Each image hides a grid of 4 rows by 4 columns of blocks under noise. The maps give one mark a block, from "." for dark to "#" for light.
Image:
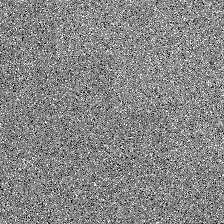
.###
..##
...#
....
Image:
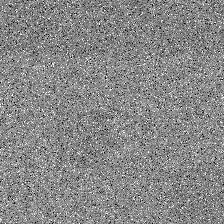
....
####
#.##
###.
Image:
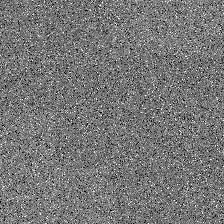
..##
....
#...
##..
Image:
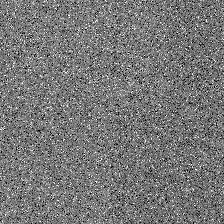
###.
###.
##..
##..
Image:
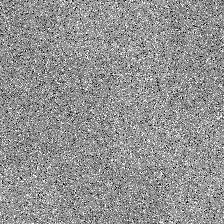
.##.
..#.
..##
#..#
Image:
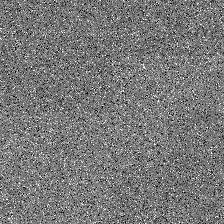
....
..##
###.
##..
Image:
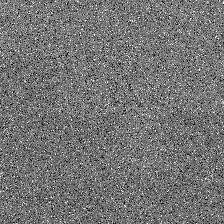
####
.###
..#.
....
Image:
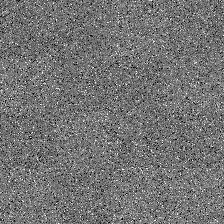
..#.
#..#
.#..
#.##
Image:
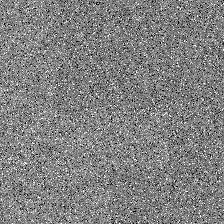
#...
#...
###.
##..
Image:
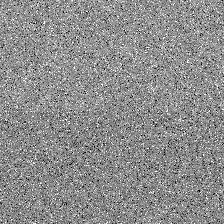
####
####
....
....
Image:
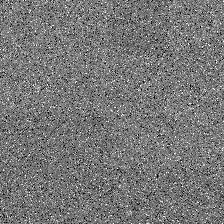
##.#
####
..##
....
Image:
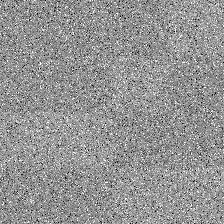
...#
..#.
##..
..##
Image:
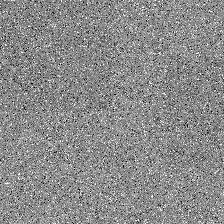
..##
..#.
###.
####
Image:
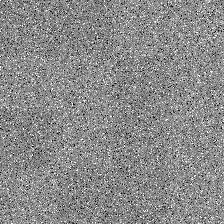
..##
##.#
.#.#
#..#
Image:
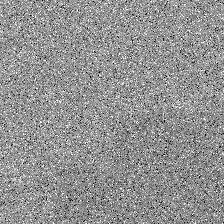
####
####
##..
#...
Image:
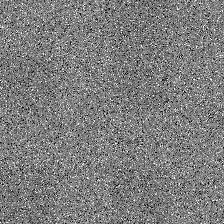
##.#
.#.#
####
.#.#
